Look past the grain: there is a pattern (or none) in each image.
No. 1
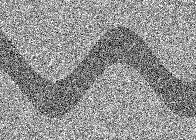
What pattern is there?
a wavy band
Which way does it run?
left to right
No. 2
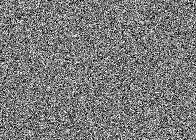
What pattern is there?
only noise
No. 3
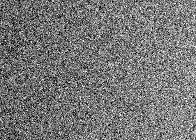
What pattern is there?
a smooth slope
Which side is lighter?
right
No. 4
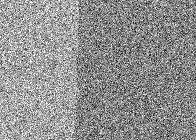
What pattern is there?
a sharp edge
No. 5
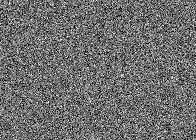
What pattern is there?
only noise
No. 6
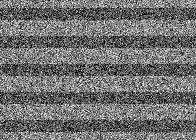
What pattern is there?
horizontal stripes
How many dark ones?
5
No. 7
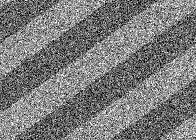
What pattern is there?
diagonal stripes
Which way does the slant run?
bottom left to top right
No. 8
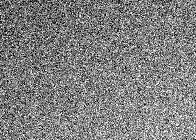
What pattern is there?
a smooth slope
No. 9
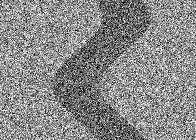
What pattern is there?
a wavy band
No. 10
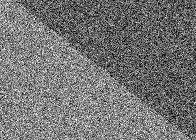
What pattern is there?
a sharp edge
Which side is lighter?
bottom left
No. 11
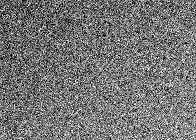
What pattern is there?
a smooth slope
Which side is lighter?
bottom right
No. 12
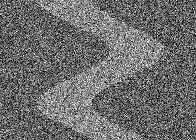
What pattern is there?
a wavy band
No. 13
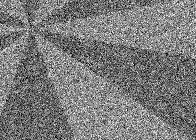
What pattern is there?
spokes from one point
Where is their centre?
top left
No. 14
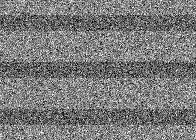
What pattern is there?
horizontal stripes
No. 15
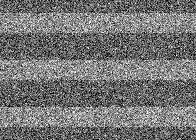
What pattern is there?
horizontal stripes
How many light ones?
3
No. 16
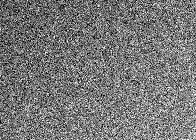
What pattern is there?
a smooth slope
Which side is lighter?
bottom right
